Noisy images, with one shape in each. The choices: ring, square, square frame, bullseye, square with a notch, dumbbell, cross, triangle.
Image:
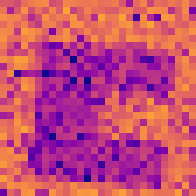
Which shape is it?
square with a notch
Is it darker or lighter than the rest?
darker
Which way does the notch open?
right
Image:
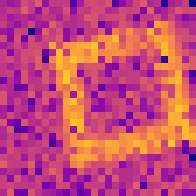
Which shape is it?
square frame
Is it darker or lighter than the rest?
lighter
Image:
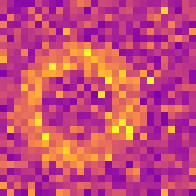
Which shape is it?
ring
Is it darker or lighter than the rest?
lighter
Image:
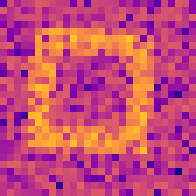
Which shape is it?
square frame
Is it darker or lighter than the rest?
lighter
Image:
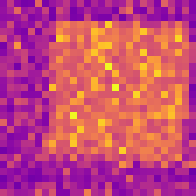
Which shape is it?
square
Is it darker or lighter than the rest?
lighter
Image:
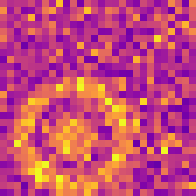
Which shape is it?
bullseye
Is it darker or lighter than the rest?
lighter
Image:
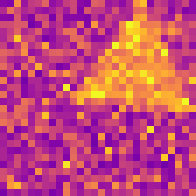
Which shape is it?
triangle
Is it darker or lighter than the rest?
lighter
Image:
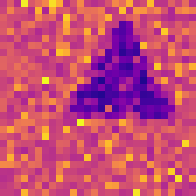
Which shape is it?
triangle
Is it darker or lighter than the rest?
darker
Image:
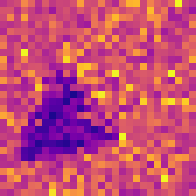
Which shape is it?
triangle
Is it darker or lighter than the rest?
darker
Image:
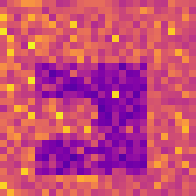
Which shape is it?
square with a notch
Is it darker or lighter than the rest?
darker
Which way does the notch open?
left
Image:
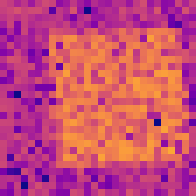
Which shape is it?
square
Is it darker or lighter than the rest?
lighter
